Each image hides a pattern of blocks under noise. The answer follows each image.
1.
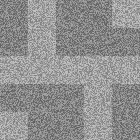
the same after a half turn
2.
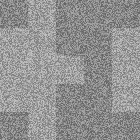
top and bottom mirror each other
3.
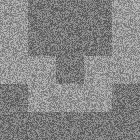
left and right mirror each other
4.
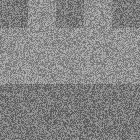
left and right mirror each other
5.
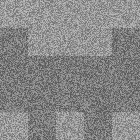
left and right mirror each other
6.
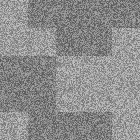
no symmetry
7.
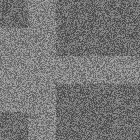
top and bottom mirror each other
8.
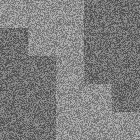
the same after a half turn
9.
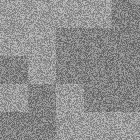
no symmetry
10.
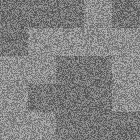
no symmetry
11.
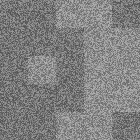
top and bottom mirror each other
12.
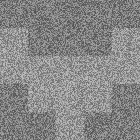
left and right mirror each other
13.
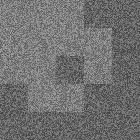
mirrored about the diagonal from the top left
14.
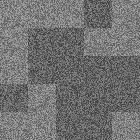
mirrored about the diagonal from the top left
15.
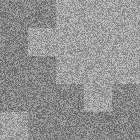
mirrored about the diagonal from the bottom left
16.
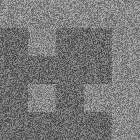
mirrored about the diagonal from the bottom left
